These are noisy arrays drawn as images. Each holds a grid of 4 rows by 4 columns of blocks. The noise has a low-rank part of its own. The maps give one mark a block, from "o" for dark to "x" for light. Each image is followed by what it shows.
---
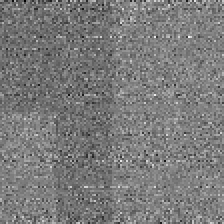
ooxx
ooxx
xoxx
xoxx
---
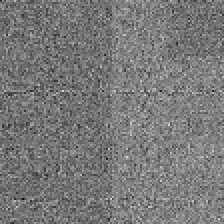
ooxo
ooxx
ooxx
ooxx
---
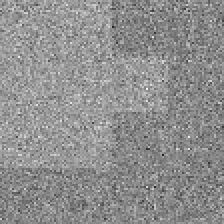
xxoo
xxxo
xxoo
oooo
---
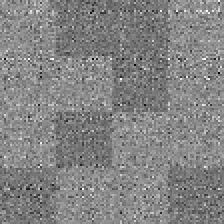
xoox
xxox
xoxx
oxxo
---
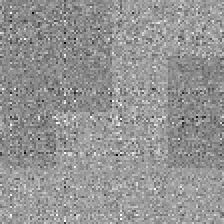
ooxx
ooxo
oxxo
xxxx
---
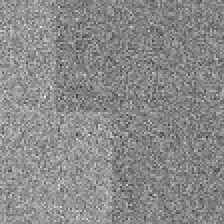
xooo
xooo
xxoo
xxoo
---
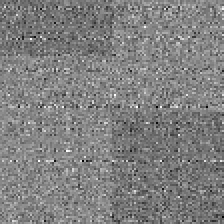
ooxx
xxxx
xxoo
xxoo
